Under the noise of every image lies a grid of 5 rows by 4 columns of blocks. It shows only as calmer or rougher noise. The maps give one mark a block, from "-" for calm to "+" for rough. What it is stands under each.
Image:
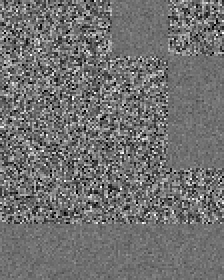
+ + - +
+ + + -
+ + + -
+ + + +
- - - -
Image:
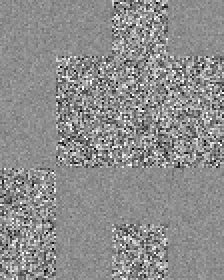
- - + -
- + + +
- + + +
+ - - -
+ - + -
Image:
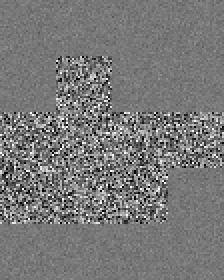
- - - -
- + - -
+ + + +
+ + + -
- - - -
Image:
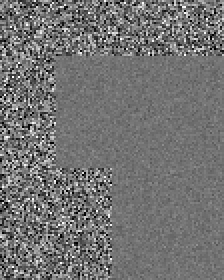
+ + + +
+ - - -
+ - - -
+ + - -
+ + - -
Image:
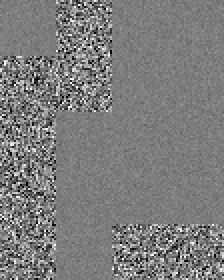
- + - -
+ + - -
+ - - -
+ - - -
+ - + +
